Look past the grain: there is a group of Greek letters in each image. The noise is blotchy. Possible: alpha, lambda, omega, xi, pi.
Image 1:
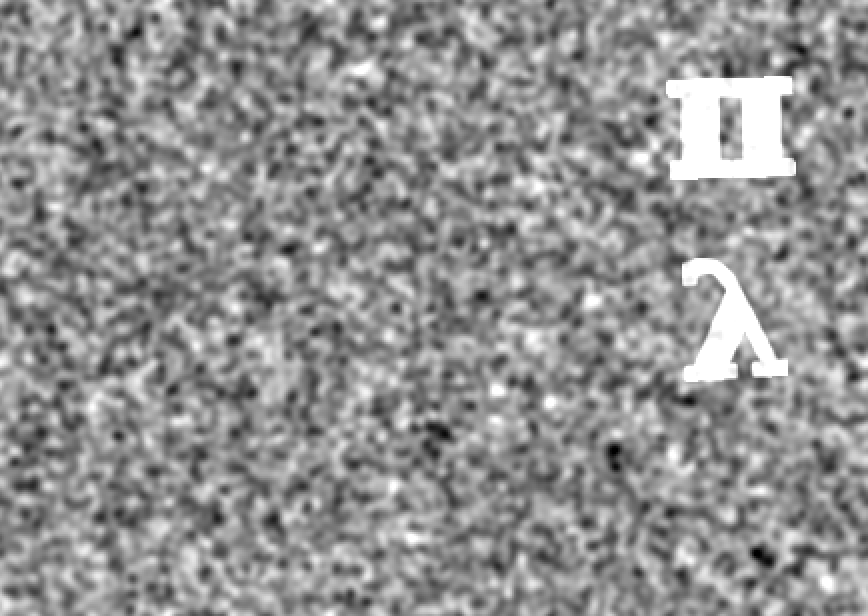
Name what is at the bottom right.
nothing
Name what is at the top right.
pi
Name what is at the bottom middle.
nothing
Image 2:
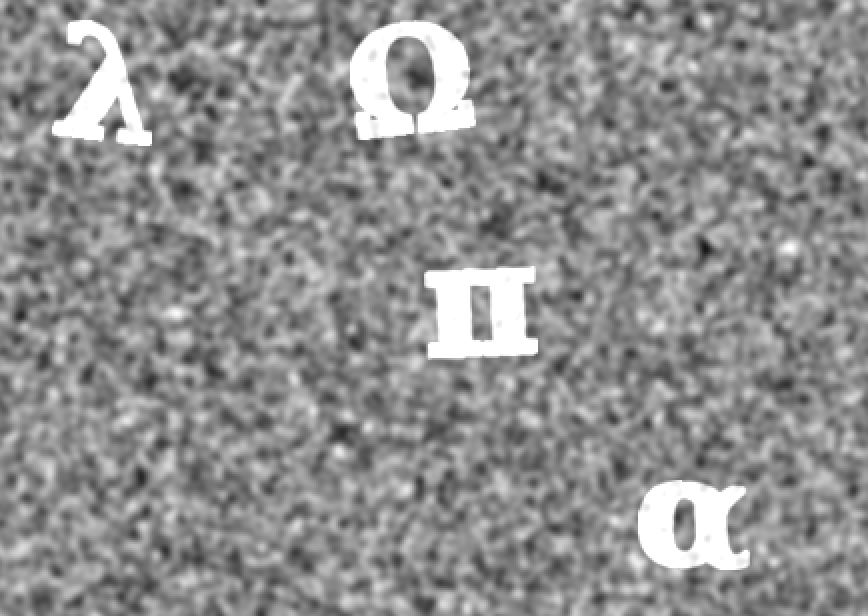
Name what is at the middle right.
nothing
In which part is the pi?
centre
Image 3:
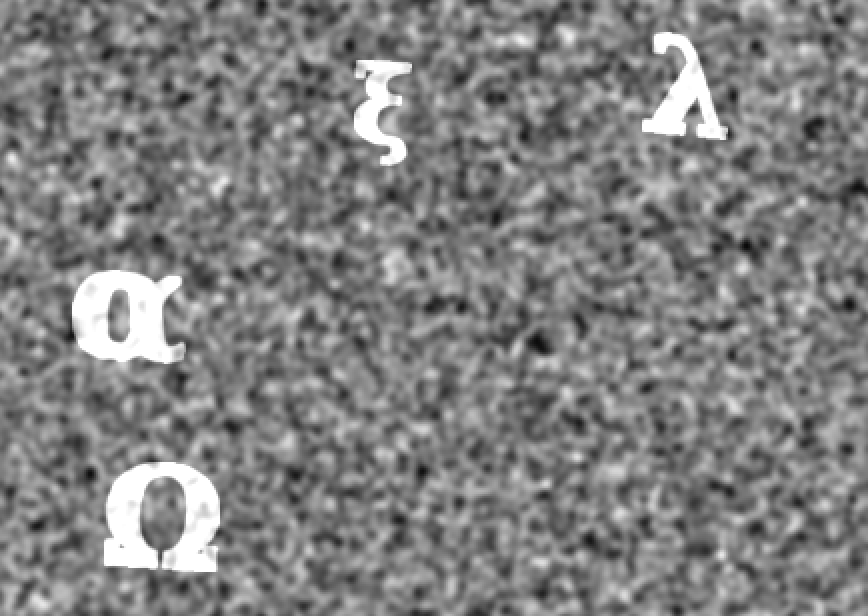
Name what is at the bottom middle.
nothing
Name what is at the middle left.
alpha
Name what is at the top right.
lambda
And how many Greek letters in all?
4
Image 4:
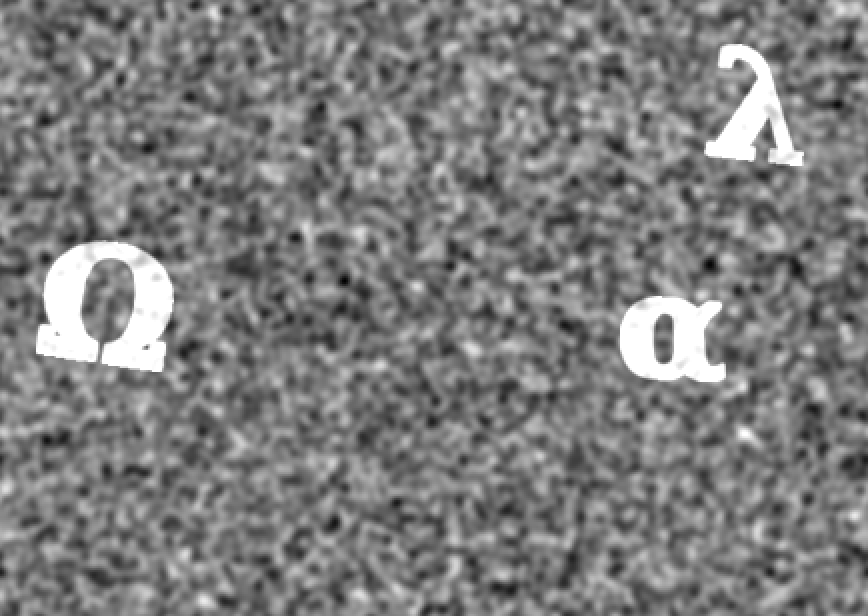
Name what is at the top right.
lambda
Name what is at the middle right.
alpha
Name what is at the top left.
nothing
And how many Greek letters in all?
3
